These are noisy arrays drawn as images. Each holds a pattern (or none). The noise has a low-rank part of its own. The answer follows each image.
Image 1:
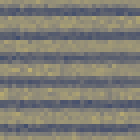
horizontal stripes
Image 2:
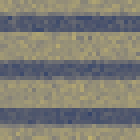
horizontal stripes
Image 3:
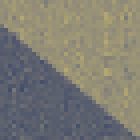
a sharp edge
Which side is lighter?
top right
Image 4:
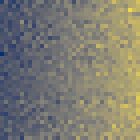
a smooth slope
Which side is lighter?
right
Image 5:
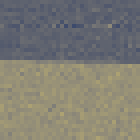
a sharp edge
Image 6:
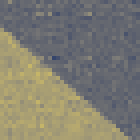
a sharp edge
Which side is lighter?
bottom left
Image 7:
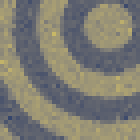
rings round one point
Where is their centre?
top right
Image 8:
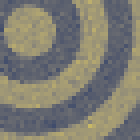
rings round one point
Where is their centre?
top left
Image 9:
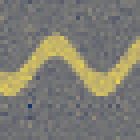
a wavy band
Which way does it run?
left to right
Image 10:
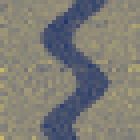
a wavy band
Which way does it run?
top to bottom
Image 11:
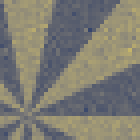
spokes from one point
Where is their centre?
bottom left
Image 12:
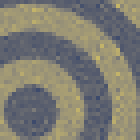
rings round one point
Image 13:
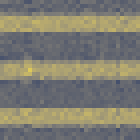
horizontal stripes
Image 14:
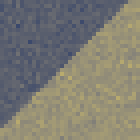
a sharp edge
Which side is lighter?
bottom right
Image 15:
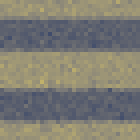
horizontal stripes
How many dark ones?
2
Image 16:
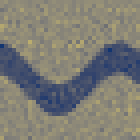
a wavy band
